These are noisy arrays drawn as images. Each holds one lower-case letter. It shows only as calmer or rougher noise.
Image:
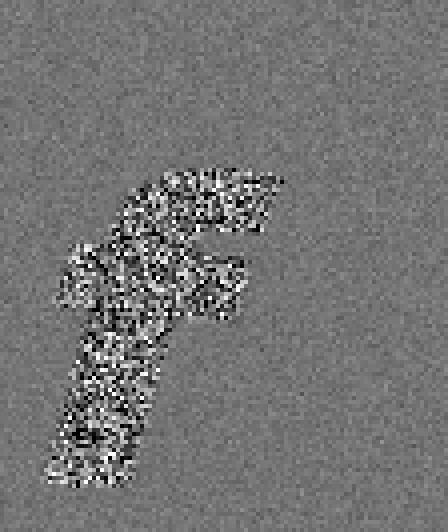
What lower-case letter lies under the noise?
f
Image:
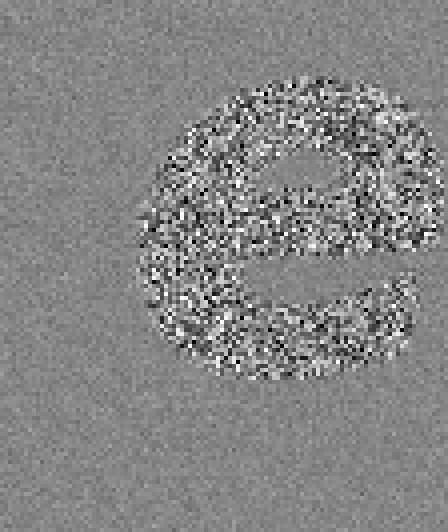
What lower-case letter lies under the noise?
e
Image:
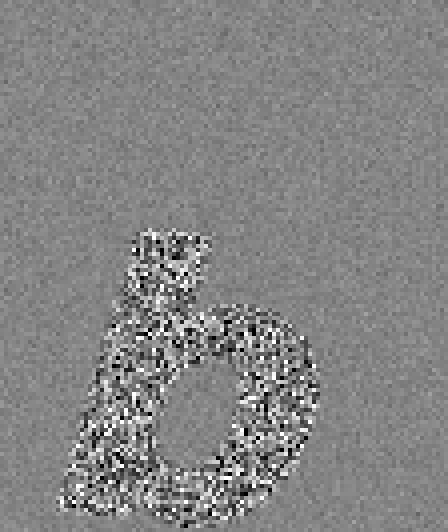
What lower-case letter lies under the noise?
b
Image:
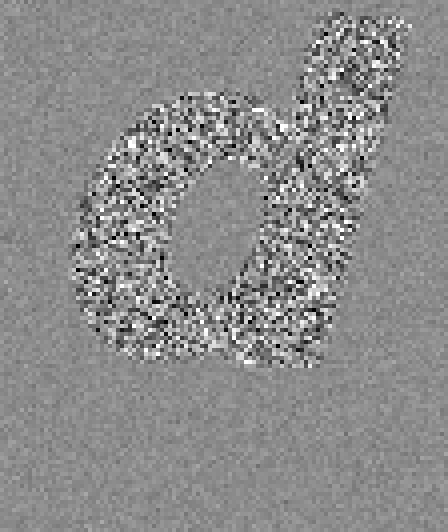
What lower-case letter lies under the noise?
d
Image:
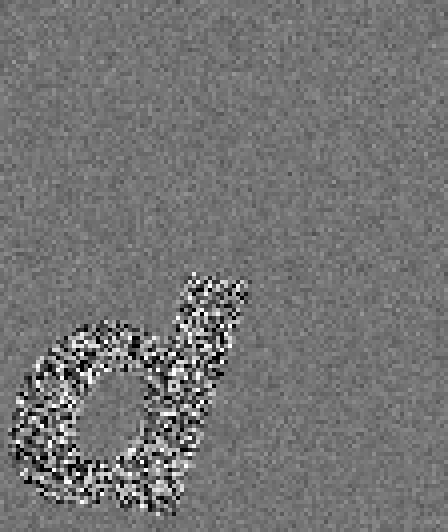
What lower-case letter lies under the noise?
d
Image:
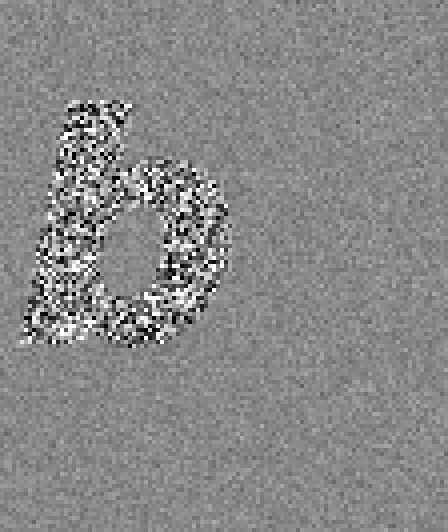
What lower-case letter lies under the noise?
b
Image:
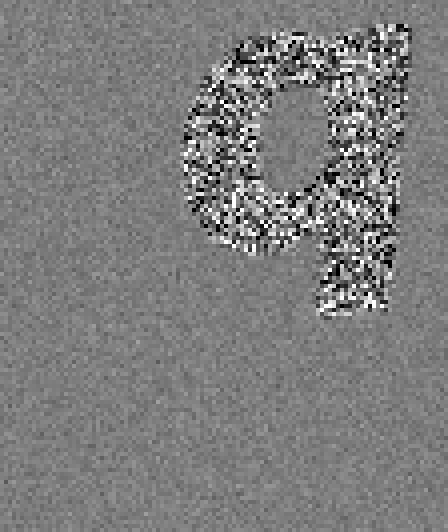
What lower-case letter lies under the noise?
q
